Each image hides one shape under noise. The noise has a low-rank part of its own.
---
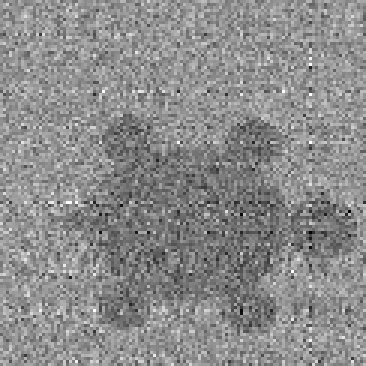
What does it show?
dark turtle
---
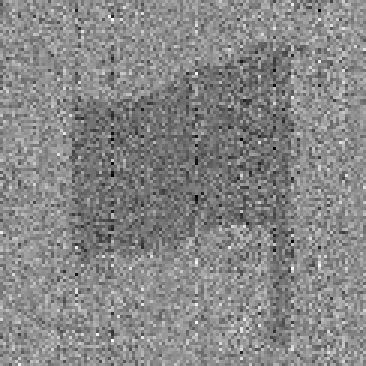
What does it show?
dark flag
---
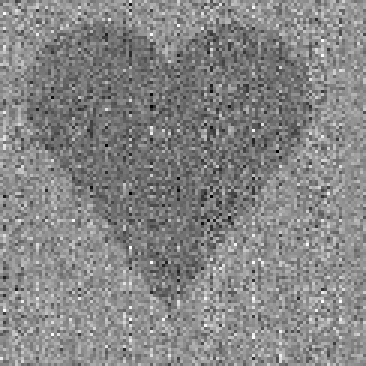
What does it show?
dark heart
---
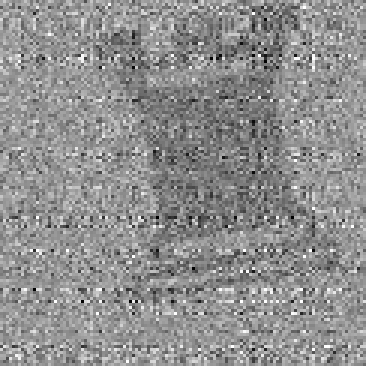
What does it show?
dark chess rook
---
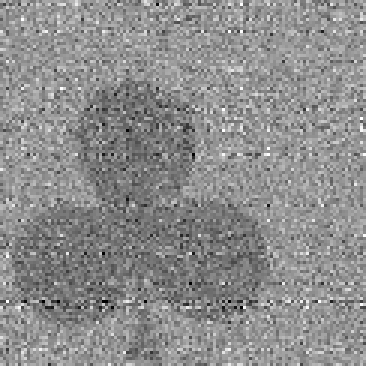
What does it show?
dark club
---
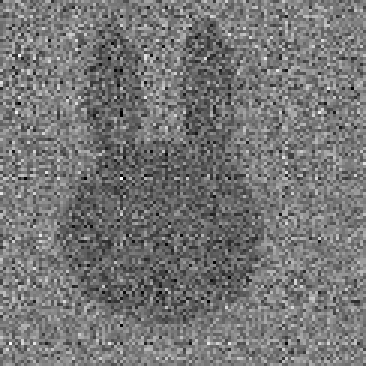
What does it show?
dark rabbit's head
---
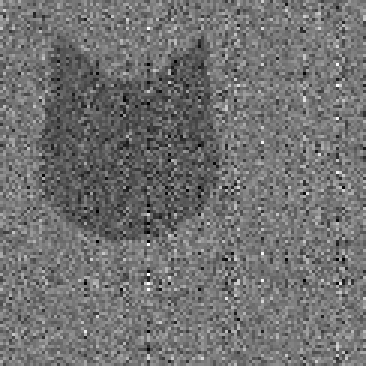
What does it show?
dark cat's head
